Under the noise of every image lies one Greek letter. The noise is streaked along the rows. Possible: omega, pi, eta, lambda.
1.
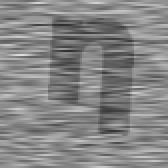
eta
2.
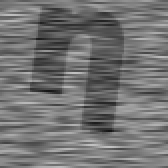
eta
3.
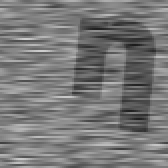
eta
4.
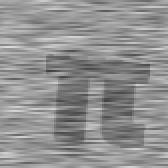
pi
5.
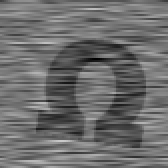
omega
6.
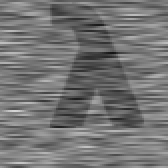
lambda
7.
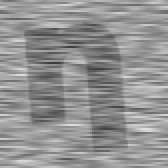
eta
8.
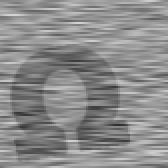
omega
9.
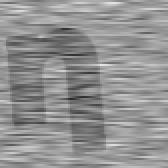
eta
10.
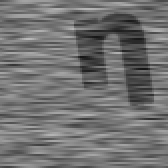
eta
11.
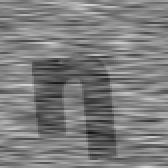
eta
